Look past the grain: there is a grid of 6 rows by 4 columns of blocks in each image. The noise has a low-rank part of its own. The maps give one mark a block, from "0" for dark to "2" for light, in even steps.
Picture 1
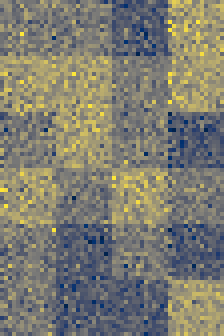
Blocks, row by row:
1 1 0 2
2 2 1 2
1 2 1 0
2 1 2 1
1 0 1 0
1 0 0 2
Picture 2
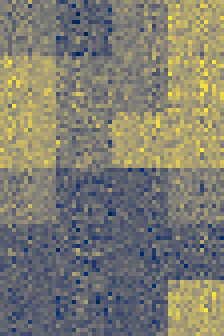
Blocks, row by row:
1 0 1 2
2 1 1 2
2 1 2 2
1 0 0 1
0 0 0 0
0 0 0 2
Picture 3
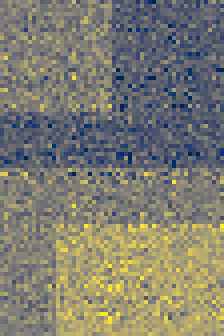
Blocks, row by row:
1 1 0 0
1 1 0 0
0 0 0 0
1 1 1 1
1 2 2 2
1 2 2 2
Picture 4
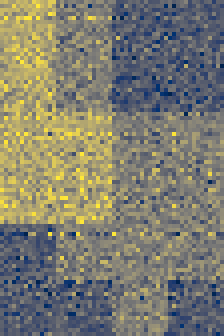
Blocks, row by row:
2 1 0 0
2 1 0 0
2 2 1 1
2 2 1 1
0 1 1 1
0 0 1 0
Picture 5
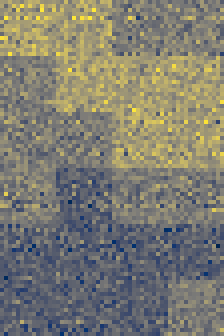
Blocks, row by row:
2 2 1 1
1 2 2 2
1 1 2 2
1 0 1 1
0 0 0 0
0 0 0 1
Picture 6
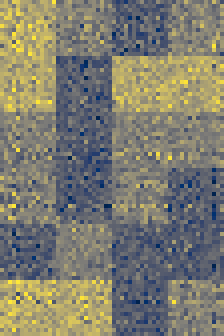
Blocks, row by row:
2 1 0 1
2 0 2 2
1 0 1 1
1 0 1 0
0 1 0 0
2 2 0 1
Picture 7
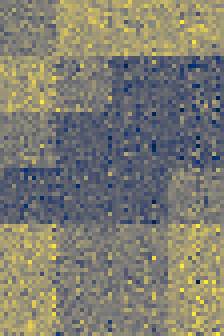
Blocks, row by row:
1 2 2 2
2 1 0 0
1 0 0 0
0 0 0 1
2 1 1 2
2 1 1 2
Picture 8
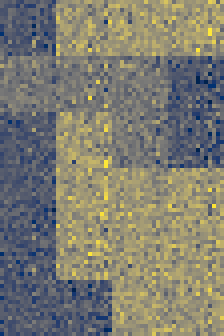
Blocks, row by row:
0 2 2 2
1 1 1 0
0 2 1 0
0 2 2 2
0 2 2 2
0 0 2 2
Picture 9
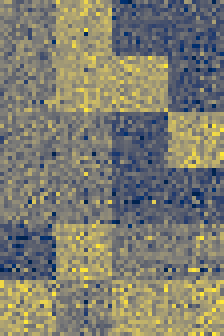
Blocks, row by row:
1 2 0 0
1 2 2 0
1 1 0 2
1 1 0 0
0 2 1 1
2 1 2 2
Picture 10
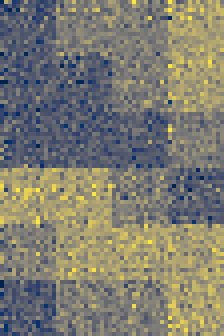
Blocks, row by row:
0 1 1 2
0 0 1 2
0 0 0 1
2 2 1 0
1 2 2 2
0 1 1 2
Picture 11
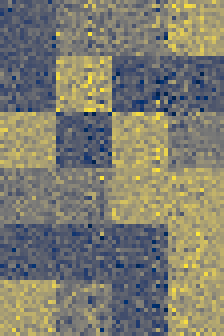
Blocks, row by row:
0 1 1 2
0 2 0 0
2 0 2 1
1 1 2 2
0 0 0 2
2 1 0 2
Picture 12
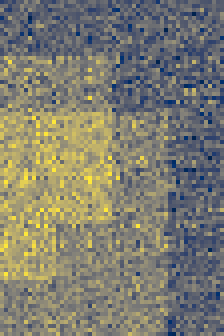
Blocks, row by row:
0 0 0 0
1 1 0 0
2 2 1 0
2 2 1 0
2 1 1 0
1 1 1 0
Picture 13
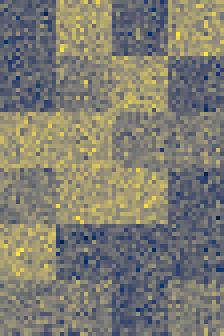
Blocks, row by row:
0 2 0 2
0 1 2 0
2 2 1 1
1 2 2 0
2 0 0 0
1 1 0 1
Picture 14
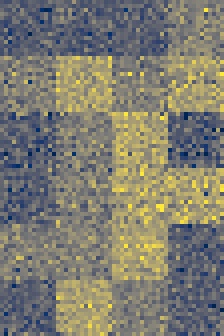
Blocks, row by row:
0 0 0 1
1 2 1 2
0 1 2 0
0 1 2 2
1 1 2 0
0 2 1 0
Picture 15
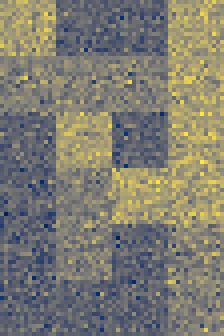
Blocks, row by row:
2 0 0 2
1 1 1 2
0 2 0 2
0 1 2 2
0 1 0 1
0 0 0 1
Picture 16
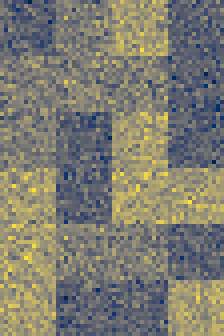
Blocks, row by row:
0 1 2 0
1 1 1 0
1 0 2 0
2 0 2 2
2 1 1 0
2 0 0 2
